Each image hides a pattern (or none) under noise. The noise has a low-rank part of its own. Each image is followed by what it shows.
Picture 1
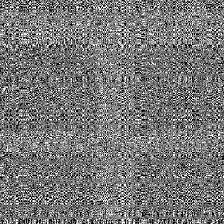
bands of rows crossing bands of columns
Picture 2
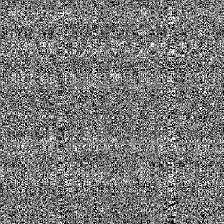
bands of rows
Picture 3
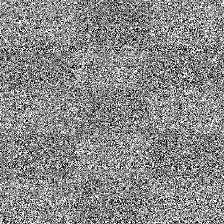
a checkerboard
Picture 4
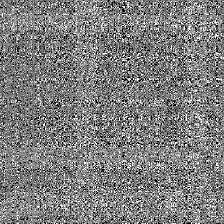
bands of rows crossing bands of columns
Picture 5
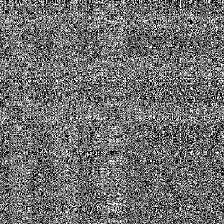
bands of rows crossing bands of columns
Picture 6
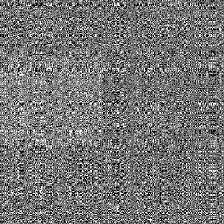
one block
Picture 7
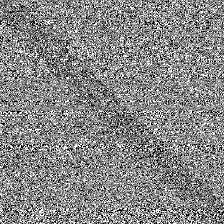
a diagonal band
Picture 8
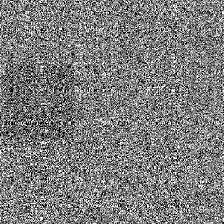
one block
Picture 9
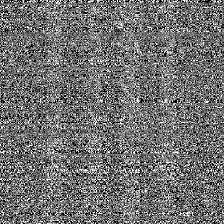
bands of columns
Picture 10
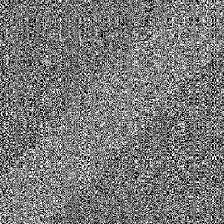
a diagonal band
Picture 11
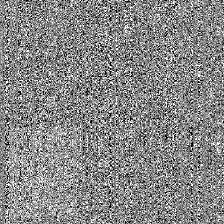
one block
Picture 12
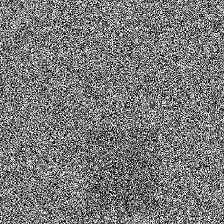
one block
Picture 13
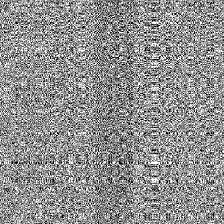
one band of columns
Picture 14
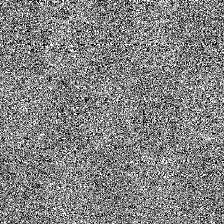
a checkerboard
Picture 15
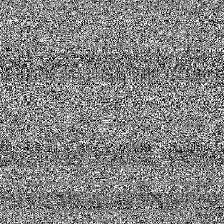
bands of rows
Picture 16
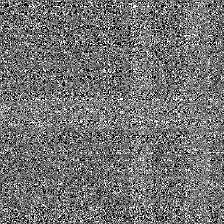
bands of rows crossing bands of columns
